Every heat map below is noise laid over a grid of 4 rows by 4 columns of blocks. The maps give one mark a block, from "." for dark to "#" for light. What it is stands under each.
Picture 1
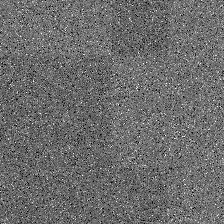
# # . #
. . # #
. . # #
. . . #
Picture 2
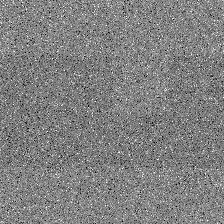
# # # #
. . # .
. . . .
# # # #
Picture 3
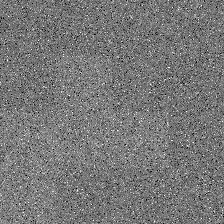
. . . .
. # . .
# # # .
# . . .
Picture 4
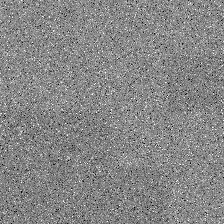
# # # #
# # # .
. . # #
. . . #
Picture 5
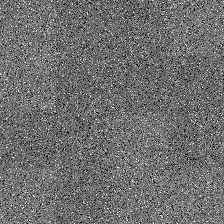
# . . #
# . . .
. . # .
# . # #
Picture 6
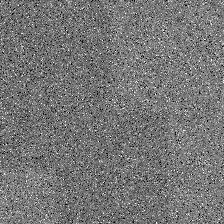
. . # #
. . # #
. . . #
# . . #
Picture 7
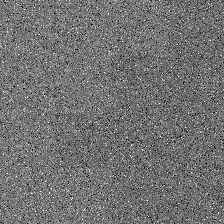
# # # .
# # . .
# . . .
# # . .
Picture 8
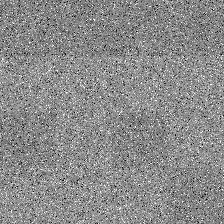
. . . .
# # # #
. # . #
# # # .
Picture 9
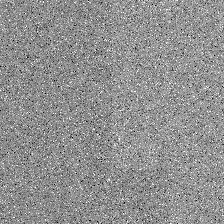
. . # #
. . # #
. . # #
. . . #
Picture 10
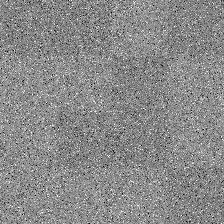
. . # .
# # . #
# . . #
# # # .
